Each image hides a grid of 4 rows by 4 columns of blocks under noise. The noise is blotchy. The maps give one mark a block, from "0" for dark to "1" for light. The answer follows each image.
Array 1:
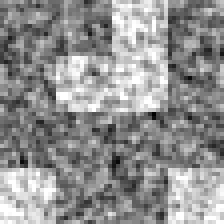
0010
0110
0000
1001
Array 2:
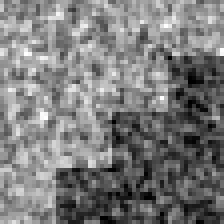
1111
1110
1100
1000
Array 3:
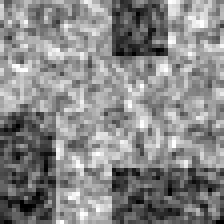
1101
1111
0111
0100
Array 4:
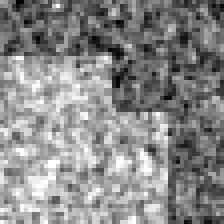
0000
1100
1110
1110
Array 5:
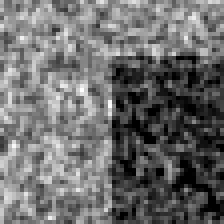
1111
1100
1100
1100
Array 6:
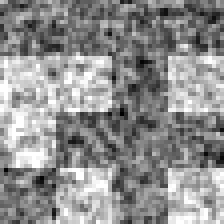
0000
1101
1000
0101
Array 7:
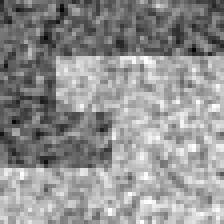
0000
0111
0011
1111
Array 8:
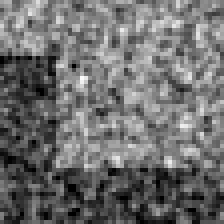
1111
0111
0111
0000
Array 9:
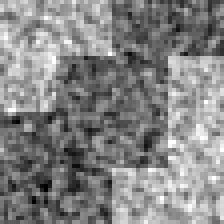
1100
1001
0001
0011
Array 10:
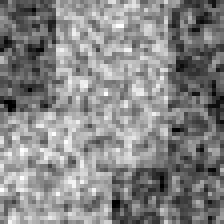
0110
0110
1110
1100
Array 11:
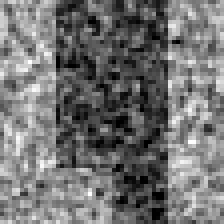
1001
1001
1001
1101
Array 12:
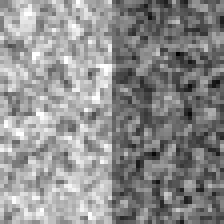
1100
1100
1100
1100
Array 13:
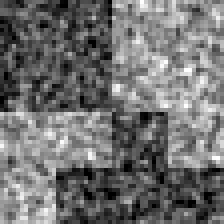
0011
0011
1101
1000
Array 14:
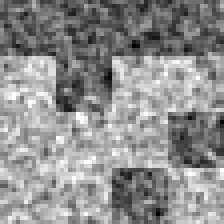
0000
1011
1110
1101
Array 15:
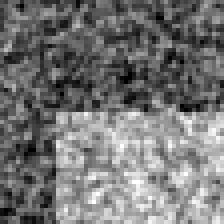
0000
0000
0111
0111
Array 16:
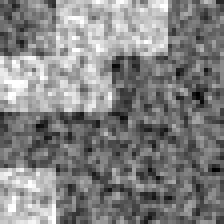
0110
1100
0000
1000
